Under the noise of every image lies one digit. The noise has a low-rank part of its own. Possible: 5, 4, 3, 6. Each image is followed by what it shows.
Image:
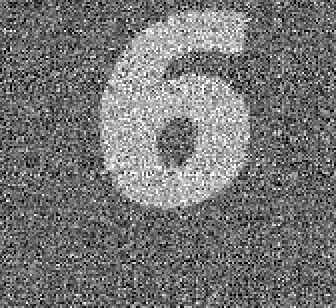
6
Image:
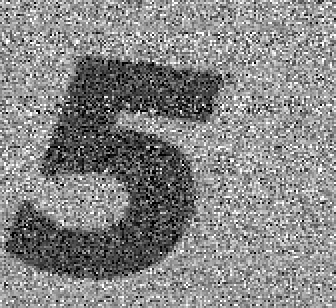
5
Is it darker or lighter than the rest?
darker
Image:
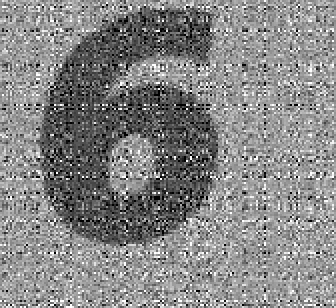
6
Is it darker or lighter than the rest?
darker
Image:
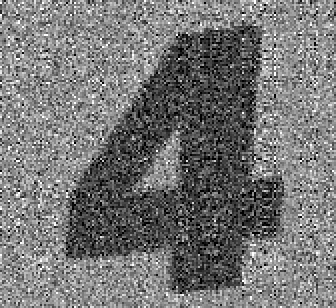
4
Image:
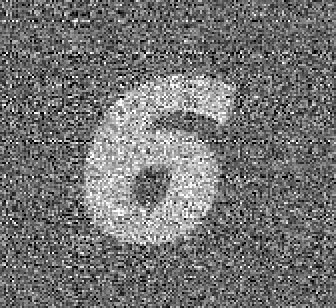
6
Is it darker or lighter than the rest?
lighter
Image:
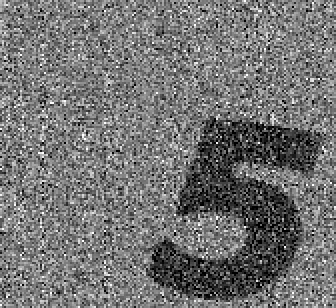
5
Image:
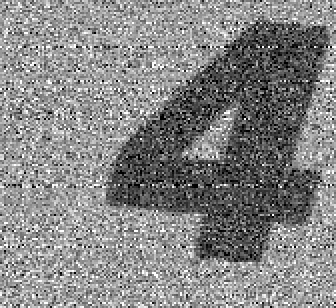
4
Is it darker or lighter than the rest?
darker
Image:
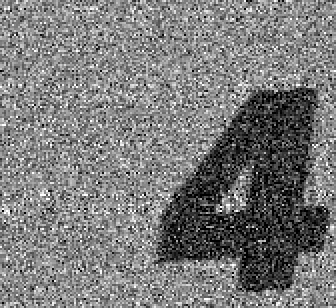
4
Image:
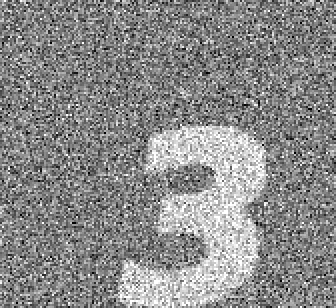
3
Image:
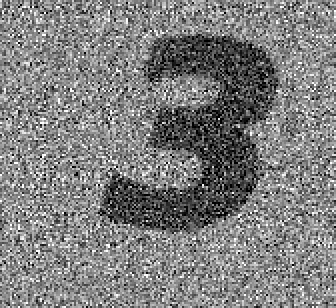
3
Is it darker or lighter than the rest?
darker
